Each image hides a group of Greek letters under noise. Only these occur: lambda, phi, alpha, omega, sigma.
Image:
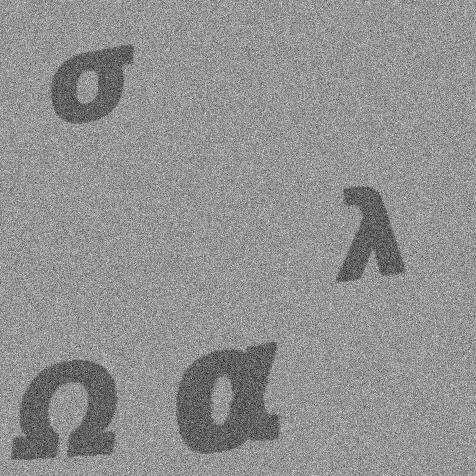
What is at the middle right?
lambda
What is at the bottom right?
nothing
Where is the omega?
bottom left
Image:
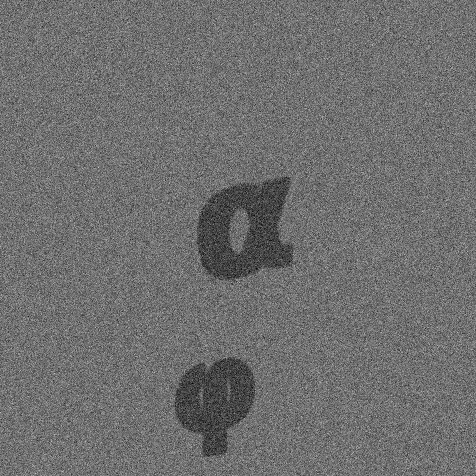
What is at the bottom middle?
phi
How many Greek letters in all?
2
